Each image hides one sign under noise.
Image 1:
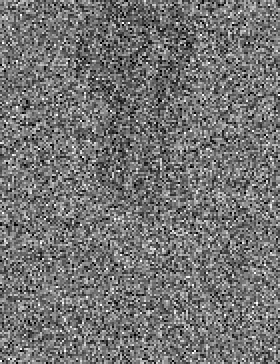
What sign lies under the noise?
pilcrow
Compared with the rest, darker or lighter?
darker
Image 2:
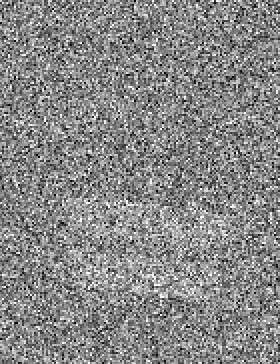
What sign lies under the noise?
equals sign
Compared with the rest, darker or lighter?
lighter
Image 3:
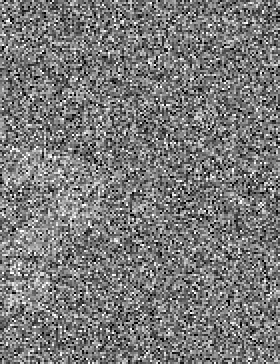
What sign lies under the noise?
question mark
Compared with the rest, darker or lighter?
lighter
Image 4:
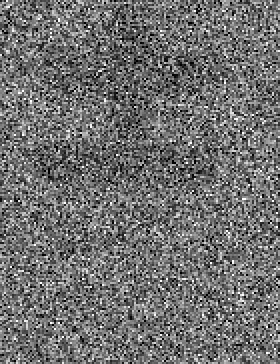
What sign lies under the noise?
plus-minus sign
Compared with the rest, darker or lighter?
darker
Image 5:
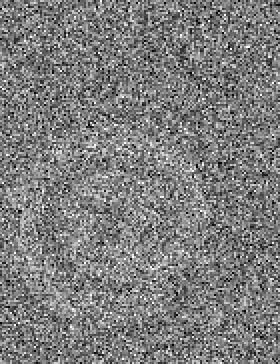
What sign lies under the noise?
at sign
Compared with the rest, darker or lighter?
lighter
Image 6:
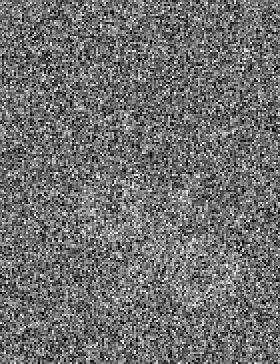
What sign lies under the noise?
percent sign
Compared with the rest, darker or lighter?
lighter
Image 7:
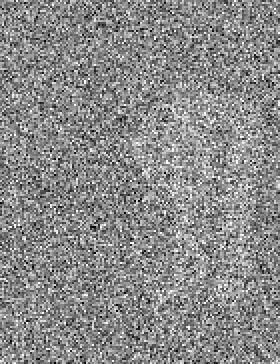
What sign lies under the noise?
pilcrow
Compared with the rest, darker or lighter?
lighter
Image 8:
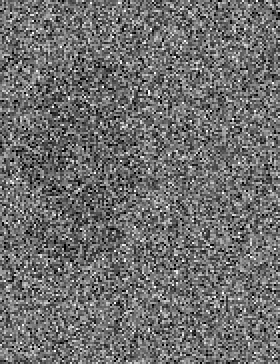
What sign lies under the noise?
section sign
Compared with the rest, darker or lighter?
darker
